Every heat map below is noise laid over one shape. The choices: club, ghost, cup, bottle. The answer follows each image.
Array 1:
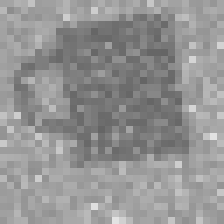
cup
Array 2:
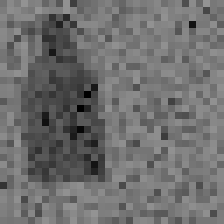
bottle
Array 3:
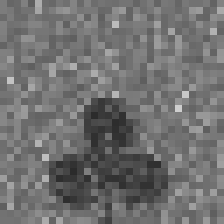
club
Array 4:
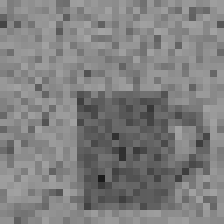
cup
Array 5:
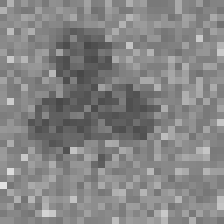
club
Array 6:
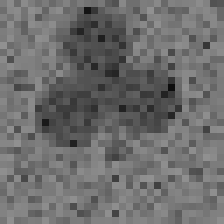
club
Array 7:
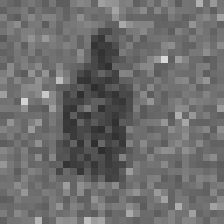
bottle
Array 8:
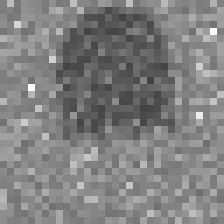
ghost
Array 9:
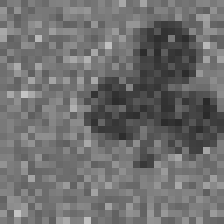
club
